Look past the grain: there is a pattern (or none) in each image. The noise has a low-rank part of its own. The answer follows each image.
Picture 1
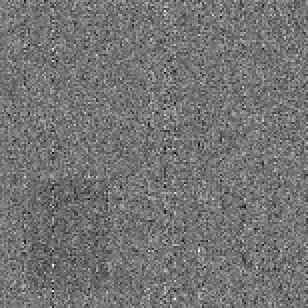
one block
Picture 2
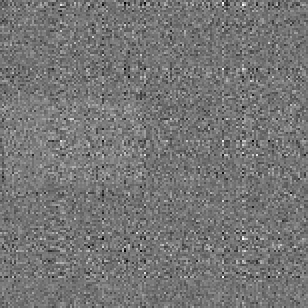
one block
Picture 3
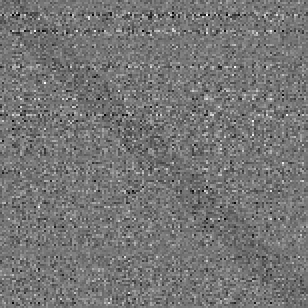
a diagonal band
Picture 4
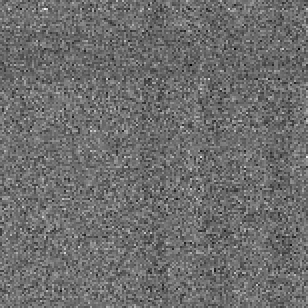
bands of rows crossing bands of columns
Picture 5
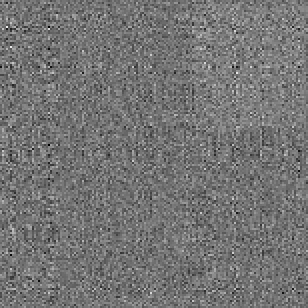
one block
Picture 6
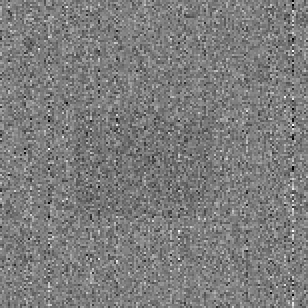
one block
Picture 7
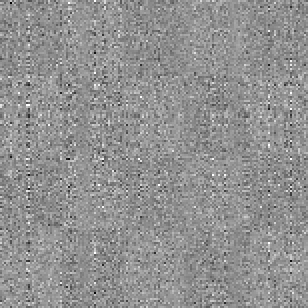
a checkerboard
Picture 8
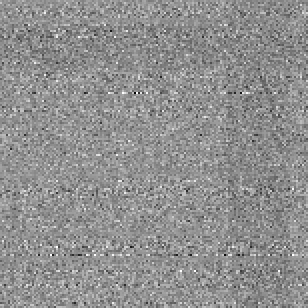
bands of rows crossing bands of columns
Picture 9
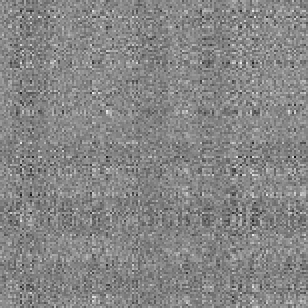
bands of rows crossing bands of columns
